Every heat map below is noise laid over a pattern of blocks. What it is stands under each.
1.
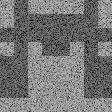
left and right mirror each other
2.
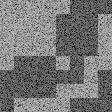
mirrored about the diagonal from the top left
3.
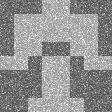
left and right mirror each other
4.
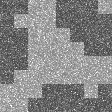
mirrored about the diagonal from the bottom left
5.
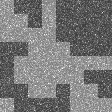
mirrored about the diagonal from the bottom left
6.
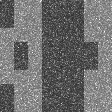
top and bottom mirror each other
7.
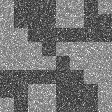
the same after a half turn
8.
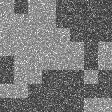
no symmetry
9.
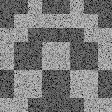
left and right mirror each other
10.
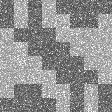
the same after a half turn
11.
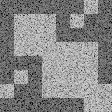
mirrored about the diagonal from the top left
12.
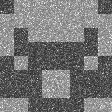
left and right mirror each other
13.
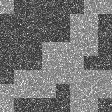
mirrored about the diagonal from the top left
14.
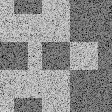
top and bottom mirror each other
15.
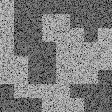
no symmetry
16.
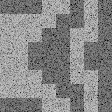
top and bottom mirror each other
